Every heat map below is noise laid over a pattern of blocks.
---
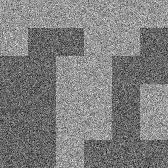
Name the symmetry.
no symmetry
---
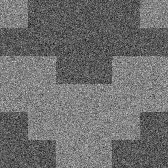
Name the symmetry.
left and right mirror each other
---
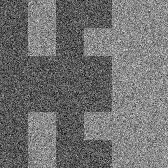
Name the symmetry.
top and bottom mirror each other
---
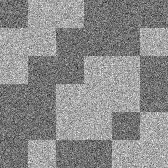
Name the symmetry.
mirrored about the diagonal from the top left
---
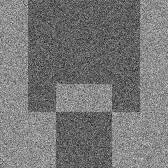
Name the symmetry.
left and right mirror each other
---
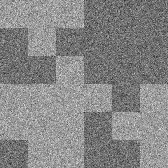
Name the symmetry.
mirrored about the diagonal from the bottom left
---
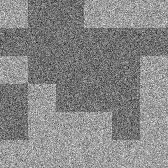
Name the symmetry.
no symmetry
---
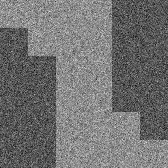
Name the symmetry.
the same after a half turn
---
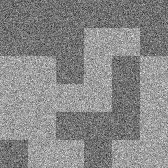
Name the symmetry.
no symmetry
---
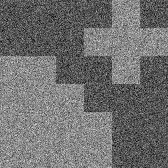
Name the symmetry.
mirrored about the diagonal from the bottom left
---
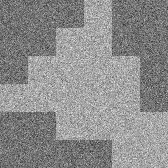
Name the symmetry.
mirrored about the diagonal from the top left
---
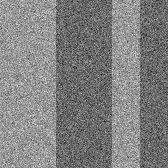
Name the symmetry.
top and bottom mirror each other
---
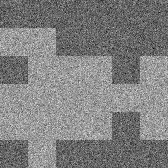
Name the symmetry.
no symmetry
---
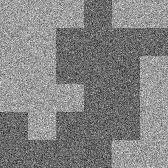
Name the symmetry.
no symmetry
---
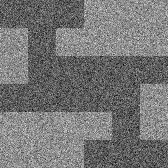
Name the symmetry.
the same after a half turn
